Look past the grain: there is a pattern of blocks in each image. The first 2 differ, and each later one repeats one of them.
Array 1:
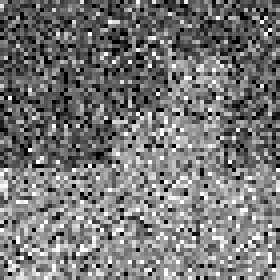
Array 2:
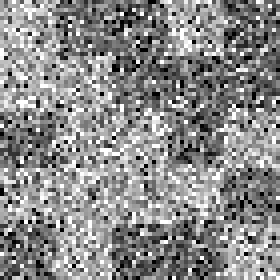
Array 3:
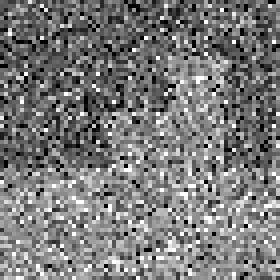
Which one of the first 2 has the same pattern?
1
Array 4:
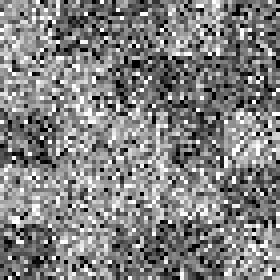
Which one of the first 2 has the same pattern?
2
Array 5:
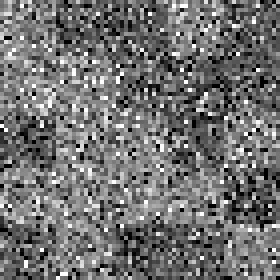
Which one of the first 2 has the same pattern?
2
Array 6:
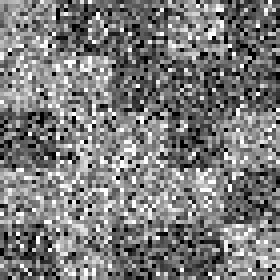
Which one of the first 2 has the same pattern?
2
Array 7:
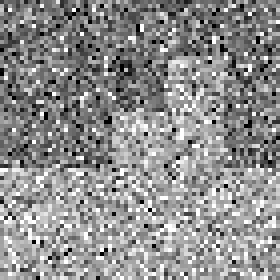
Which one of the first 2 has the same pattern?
1
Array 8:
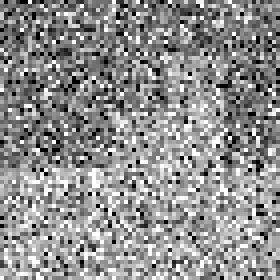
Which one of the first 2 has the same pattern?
1
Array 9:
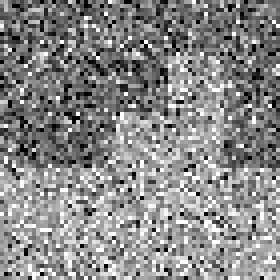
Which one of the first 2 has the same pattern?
1
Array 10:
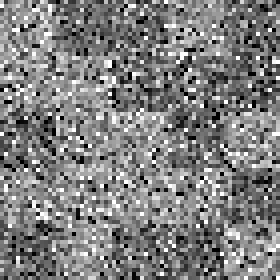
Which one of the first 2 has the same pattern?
2
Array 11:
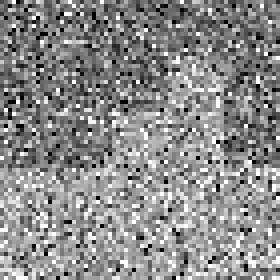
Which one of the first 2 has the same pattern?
1
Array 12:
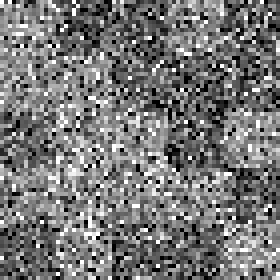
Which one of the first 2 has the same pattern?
2
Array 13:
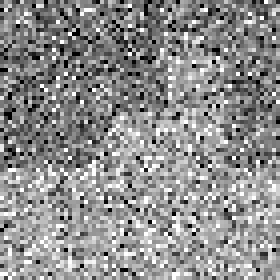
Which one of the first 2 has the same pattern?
1
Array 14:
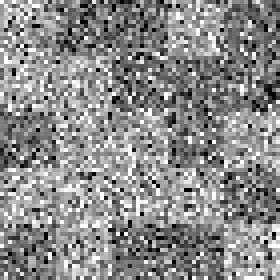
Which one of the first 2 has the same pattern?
2
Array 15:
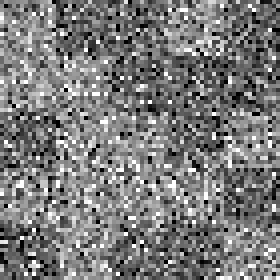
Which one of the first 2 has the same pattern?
2
